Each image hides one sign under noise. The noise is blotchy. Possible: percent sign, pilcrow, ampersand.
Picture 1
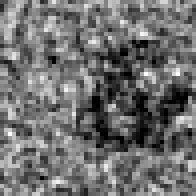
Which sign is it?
ampersand
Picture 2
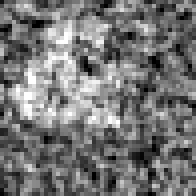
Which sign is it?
ampersand
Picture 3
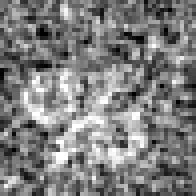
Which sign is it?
percent sign
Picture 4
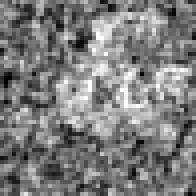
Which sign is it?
ampersand
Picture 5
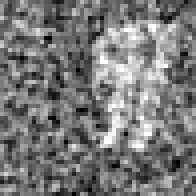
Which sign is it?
pilcrow
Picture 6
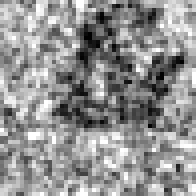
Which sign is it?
ampersand
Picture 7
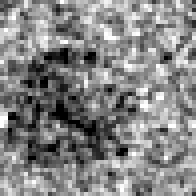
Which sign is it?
ampersand
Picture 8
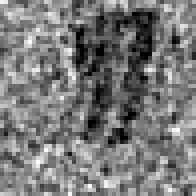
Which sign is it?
pilcrow
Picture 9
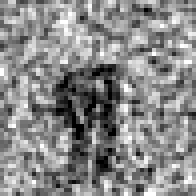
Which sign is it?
pilcrow
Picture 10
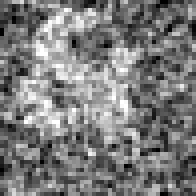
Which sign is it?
ampersand
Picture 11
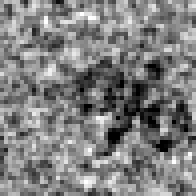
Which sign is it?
percent sign
